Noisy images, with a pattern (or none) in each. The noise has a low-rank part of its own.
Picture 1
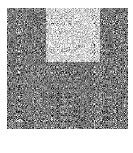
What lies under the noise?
one block
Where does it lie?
top middle
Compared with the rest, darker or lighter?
lighter
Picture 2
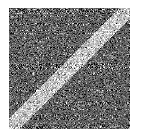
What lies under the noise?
a diagonal band
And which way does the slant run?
bottom left to top right
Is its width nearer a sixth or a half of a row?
a sixth
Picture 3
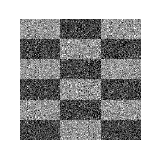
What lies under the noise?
a checkerboard
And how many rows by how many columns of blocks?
6 by 3
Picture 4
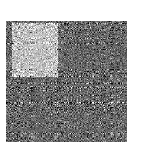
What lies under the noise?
one block
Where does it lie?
top left
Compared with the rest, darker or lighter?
lighter
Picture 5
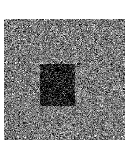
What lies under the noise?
one block
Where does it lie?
centre
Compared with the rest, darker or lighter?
darker
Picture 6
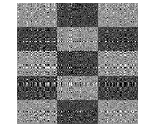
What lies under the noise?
a checkerboard
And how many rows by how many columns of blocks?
5 by 3
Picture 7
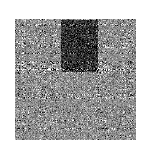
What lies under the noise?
one block
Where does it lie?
top middle
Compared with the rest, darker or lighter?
darker
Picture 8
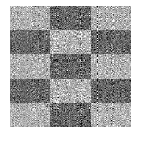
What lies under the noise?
a checkerboard
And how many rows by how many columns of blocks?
5 by 3
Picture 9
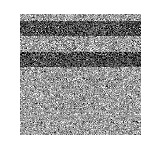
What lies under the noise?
bands of rows
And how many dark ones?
2
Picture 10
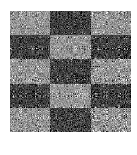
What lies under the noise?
a checkerboard
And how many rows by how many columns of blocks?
5 by 3
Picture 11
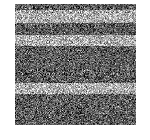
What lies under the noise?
bands of rows
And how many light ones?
3
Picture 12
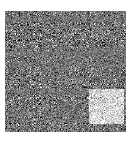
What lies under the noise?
one block
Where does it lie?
bottom right
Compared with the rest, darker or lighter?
lighter
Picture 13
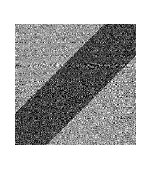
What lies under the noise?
a diagonal band
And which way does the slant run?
bottom left to top right
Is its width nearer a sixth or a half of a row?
a half
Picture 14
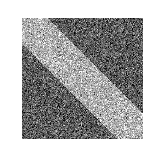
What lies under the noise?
a diagonal band
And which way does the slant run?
top left to bottom right
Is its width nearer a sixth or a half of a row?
a half
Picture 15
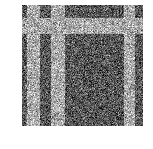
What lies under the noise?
bands of rows crossing bands of columns
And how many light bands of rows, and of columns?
1 and 3
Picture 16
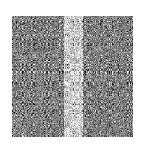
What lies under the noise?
one band of columns
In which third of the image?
middle
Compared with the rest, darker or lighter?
lighter
